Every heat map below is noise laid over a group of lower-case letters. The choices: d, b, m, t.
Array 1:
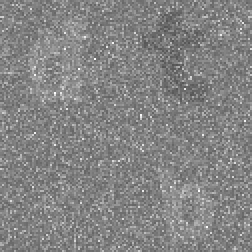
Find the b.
bottom right
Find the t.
top right
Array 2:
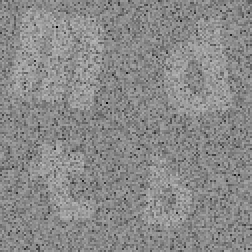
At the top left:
m
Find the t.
bottom left
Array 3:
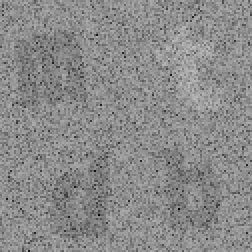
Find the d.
bottom left
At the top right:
t
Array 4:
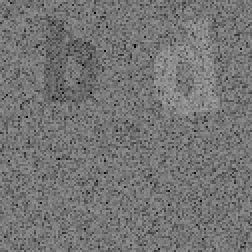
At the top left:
b
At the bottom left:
nothing
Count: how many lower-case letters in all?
2
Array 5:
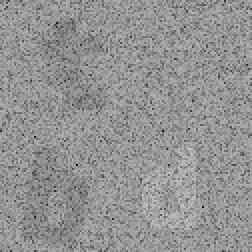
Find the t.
top left
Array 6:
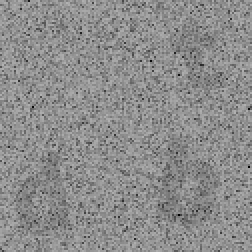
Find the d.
bottom left
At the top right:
t
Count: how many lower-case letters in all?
3
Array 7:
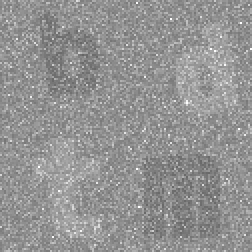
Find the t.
bottom left
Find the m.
bottom right
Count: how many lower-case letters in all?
4
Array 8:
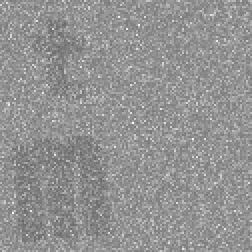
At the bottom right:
nothing
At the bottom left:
m
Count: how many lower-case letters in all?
2
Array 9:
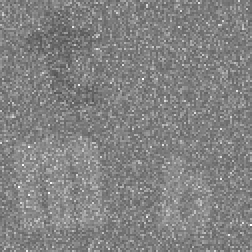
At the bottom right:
b
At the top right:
nothing
